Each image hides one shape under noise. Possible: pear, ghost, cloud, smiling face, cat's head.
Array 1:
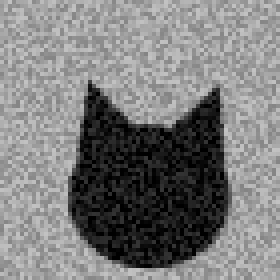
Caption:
dark cat's head
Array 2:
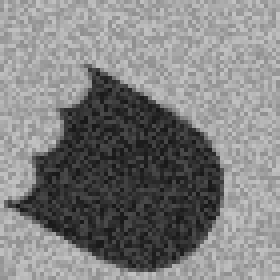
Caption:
dark ghost
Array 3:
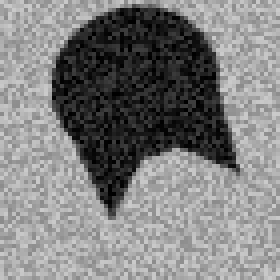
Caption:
dark cat's head
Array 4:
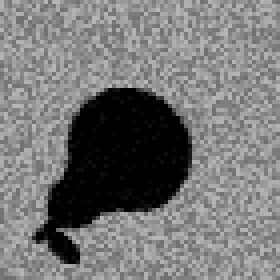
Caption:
dark pear
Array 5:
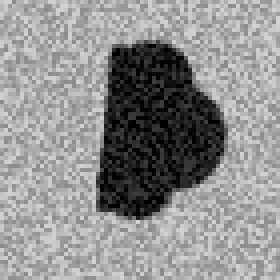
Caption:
dark cloud
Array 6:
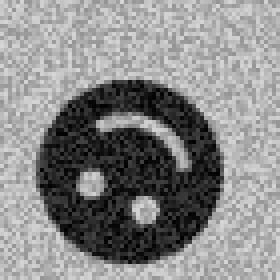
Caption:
dark smiling face
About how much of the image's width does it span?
two thirds
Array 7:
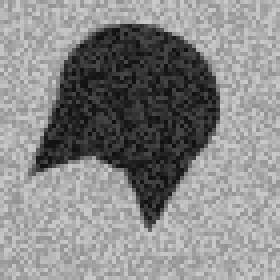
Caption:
dark cat's head
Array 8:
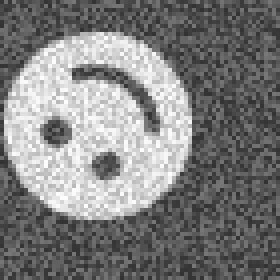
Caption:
light smiling face
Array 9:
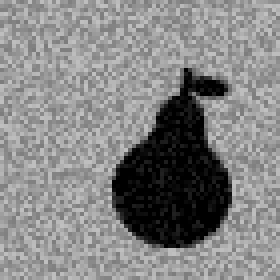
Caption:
dark pear
